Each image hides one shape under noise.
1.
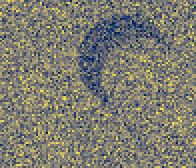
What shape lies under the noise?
crescent
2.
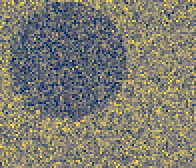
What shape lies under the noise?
disc
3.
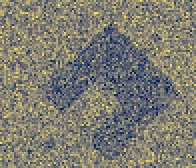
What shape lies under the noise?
square with a notch
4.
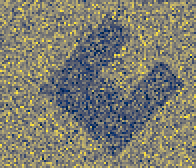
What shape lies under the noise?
square with a notch
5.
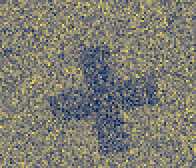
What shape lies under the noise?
cross
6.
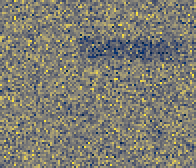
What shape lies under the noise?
bar
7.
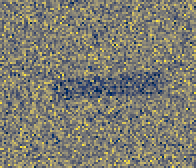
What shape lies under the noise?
bar
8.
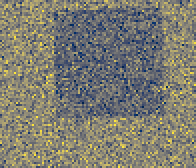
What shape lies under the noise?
square
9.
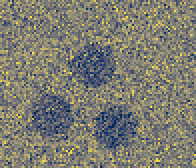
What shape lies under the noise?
three dots
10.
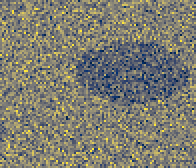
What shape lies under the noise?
ellipse
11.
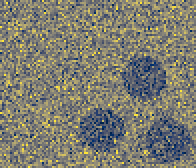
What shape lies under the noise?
three dots
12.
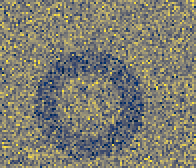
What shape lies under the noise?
ring
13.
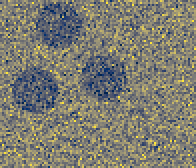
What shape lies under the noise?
three dots
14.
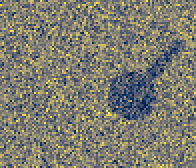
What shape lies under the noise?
lollipop
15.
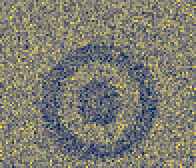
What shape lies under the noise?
bullseye
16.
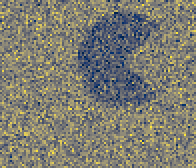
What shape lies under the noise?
disc with a wedge cut out
